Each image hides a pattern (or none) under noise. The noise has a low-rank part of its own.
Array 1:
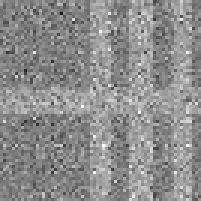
bands of rows crossing bands of columns
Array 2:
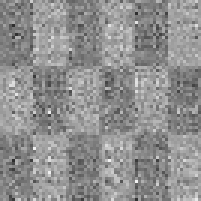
a checkerboard
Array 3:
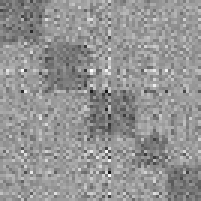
blocks along the diagonal
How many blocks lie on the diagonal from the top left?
5
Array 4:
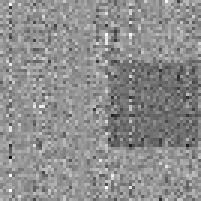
one block
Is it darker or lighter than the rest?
darker
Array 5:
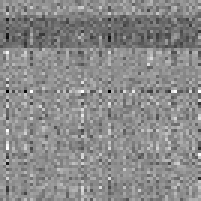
one band of rows
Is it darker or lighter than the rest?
darker
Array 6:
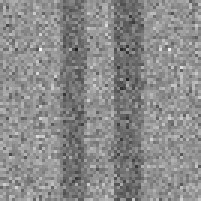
bands of columns
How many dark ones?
2
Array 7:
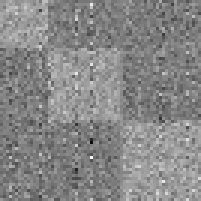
blocks along the diagonal
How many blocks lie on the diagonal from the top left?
3
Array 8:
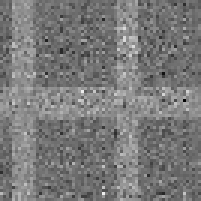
bands of rows crossing bands of columns
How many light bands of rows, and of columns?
1 and 2
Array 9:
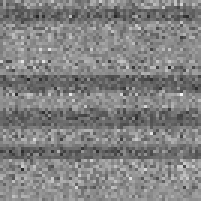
bands of rows
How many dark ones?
4
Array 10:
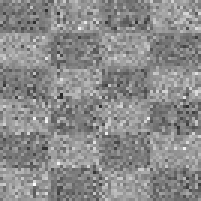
a checkerboard
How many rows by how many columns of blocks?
6 by 4
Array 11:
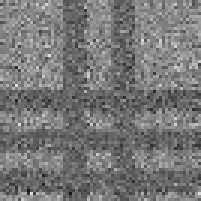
bands of rows crossing bands of columns
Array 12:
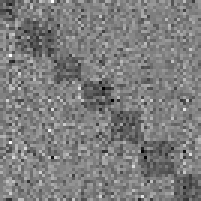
blocks along the diagonal
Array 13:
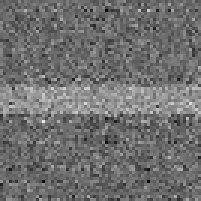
one band of rows
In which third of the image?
middle
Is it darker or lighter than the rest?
lighter
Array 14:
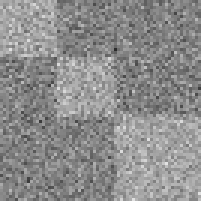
blocks along the diagonal
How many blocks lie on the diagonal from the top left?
3
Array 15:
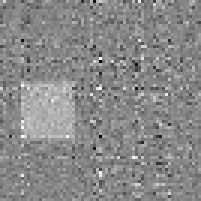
one block
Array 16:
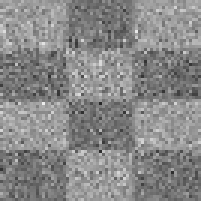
a checkerboard
